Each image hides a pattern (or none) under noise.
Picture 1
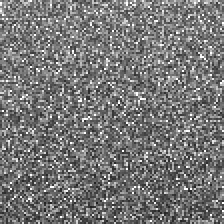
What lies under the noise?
a smooth slope
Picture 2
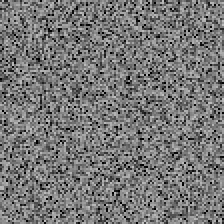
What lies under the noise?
only noise
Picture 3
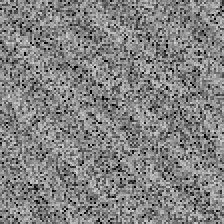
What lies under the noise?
diagonal stripes
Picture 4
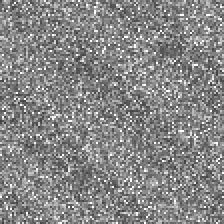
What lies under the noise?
diagonal stripes
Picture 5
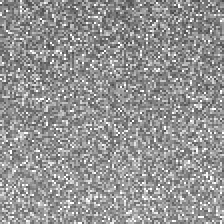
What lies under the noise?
a smooth slope
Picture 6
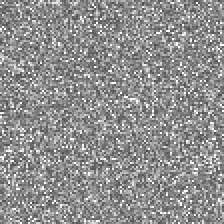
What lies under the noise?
only noise
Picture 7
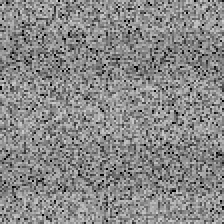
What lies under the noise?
horizontal stripes
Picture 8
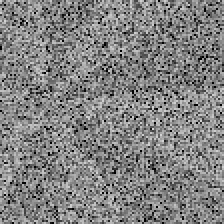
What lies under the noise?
spokes from one point
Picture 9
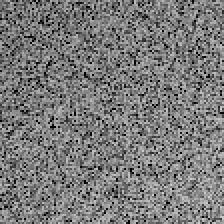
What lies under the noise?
a smooth slope
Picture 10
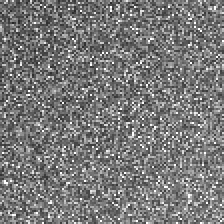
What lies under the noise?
a smooth slope
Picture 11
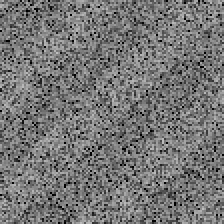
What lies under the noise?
diagonal stripes
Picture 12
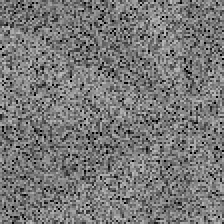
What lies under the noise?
spokes from one point
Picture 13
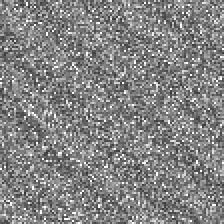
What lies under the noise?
diagonal stripes
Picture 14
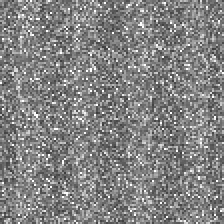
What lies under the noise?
vertical stripes
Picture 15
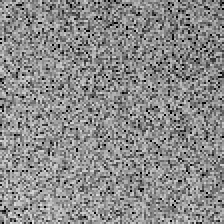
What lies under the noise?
a smooth slope
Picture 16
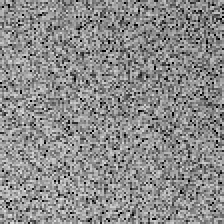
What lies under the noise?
a smooth slope
